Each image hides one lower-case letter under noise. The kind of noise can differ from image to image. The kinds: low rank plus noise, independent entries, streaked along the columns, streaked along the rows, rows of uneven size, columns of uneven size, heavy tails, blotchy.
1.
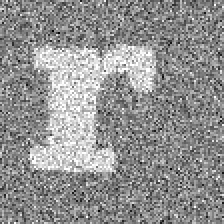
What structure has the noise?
independent entries
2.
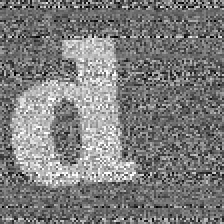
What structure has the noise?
rows of uneven size
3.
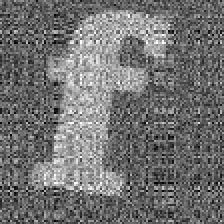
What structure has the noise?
low rank plus noise
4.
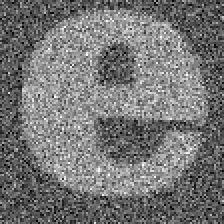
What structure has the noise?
independent entries
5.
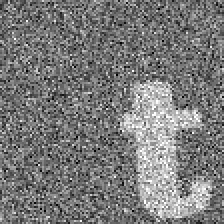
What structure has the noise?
independent entries
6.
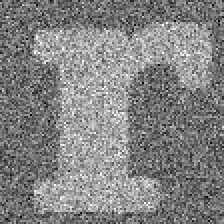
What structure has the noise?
independent entries
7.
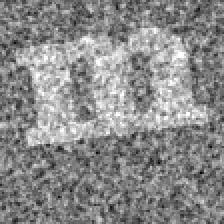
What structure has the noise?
blotchy
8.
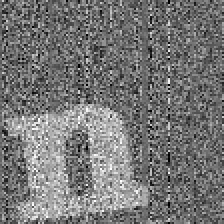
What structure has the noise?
columns of uneven size
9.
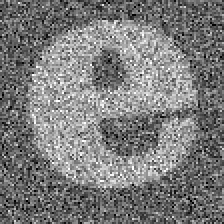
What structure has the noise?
independent entries
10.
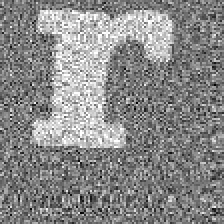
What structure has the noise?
low rank plus noise
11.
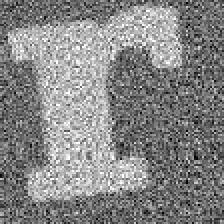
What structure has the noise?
low rank plus noise
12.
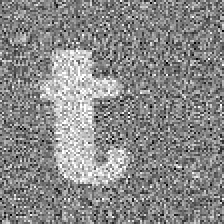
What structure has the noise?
low rank plus noise
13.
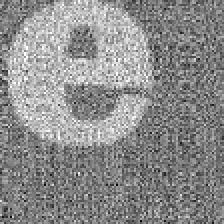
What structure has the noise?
low rank plus noise
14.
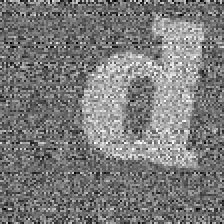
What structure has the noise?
rows of uneven size
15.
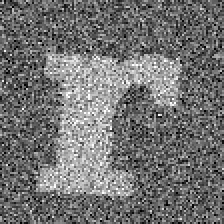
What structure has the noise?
independent entries
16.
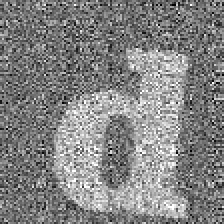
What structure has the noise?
low rank plus noise
